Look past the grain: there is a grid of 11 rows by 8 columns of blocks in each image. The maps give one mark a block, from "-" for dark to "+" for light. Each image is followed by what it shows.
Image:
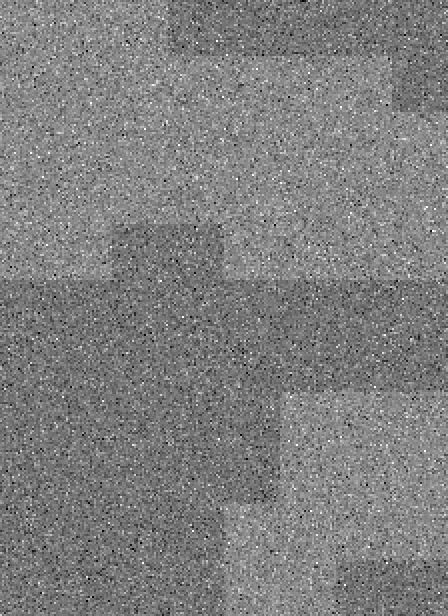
+++-----
+++++++-
++++++++
++++++++
++--++++
--------
--------
-----+++
-----+++
----++++
----++--
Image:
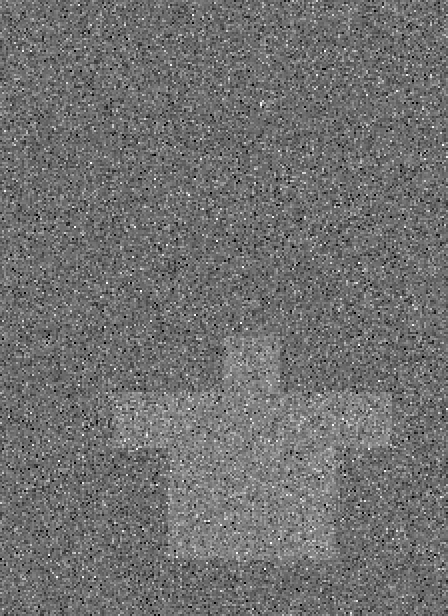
--------
--------
--------
--------
--------
--------
----+---
--+++++-
---+++--
---+++--
--------
